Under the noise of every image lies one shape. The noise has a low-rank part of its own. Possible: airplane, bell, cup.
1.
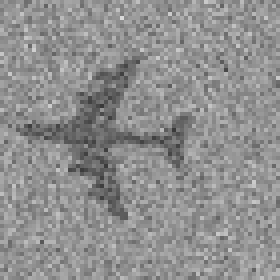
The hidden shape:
airplane
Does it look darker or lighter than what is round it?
darker
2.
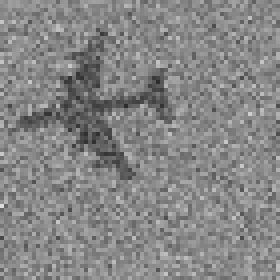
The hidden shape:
airplane
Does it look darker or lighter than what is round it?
darker
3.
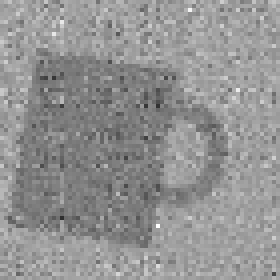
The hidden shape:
cup
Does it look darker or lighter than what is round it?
darker
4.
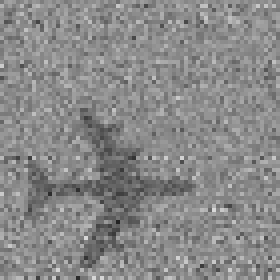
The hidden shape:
airplane
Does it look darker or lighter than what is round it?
darker
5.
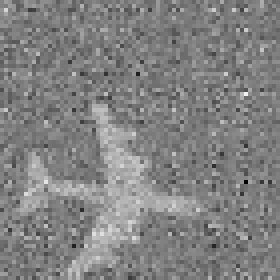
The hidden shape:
airplane
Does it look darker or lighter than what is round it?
lighter
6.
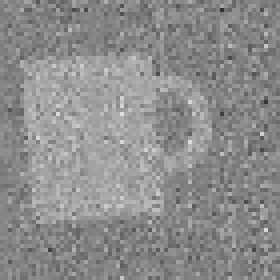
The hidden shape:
cup
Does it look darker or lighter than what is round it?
lighter
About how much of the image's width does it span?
two thirds
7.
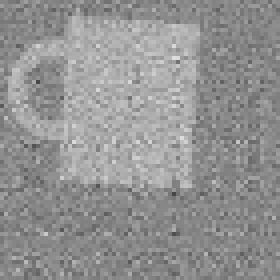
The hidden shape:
cup
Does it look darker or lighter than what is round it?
lighter
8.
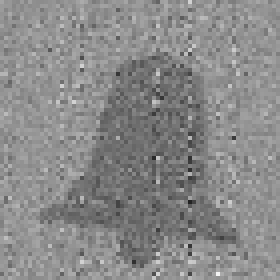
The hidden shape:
bell
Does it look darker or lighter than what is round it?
darker
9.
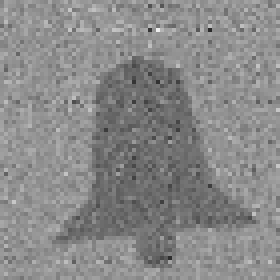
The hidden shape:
bell
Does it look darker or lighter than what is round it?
darker
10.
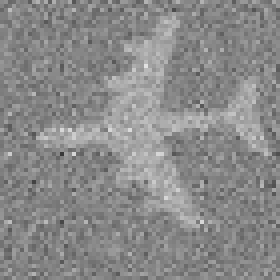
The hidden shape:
airplane
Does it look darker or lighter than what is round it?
lighter
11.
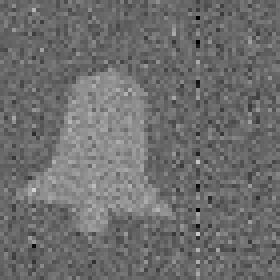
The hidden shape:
bell
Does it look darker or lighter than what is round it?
lighter
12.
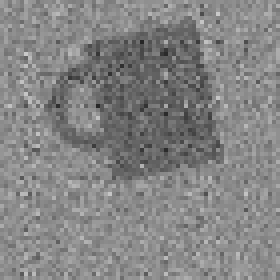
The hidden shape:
cup
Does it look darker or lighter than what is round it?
darker
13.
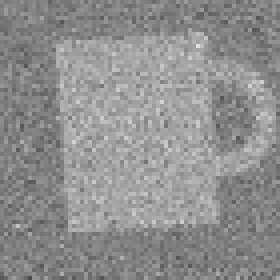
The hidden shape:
cup
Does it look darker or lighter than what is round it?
lighter
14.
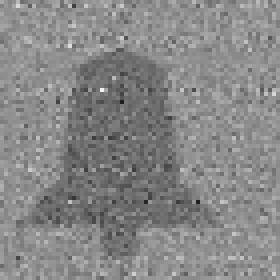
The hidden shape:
bell
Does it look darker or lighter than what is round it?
darker
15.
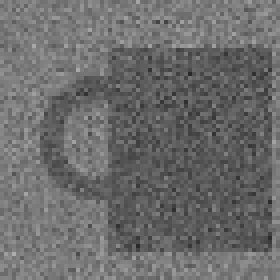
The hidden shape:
cup
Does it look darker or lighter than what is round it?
darker
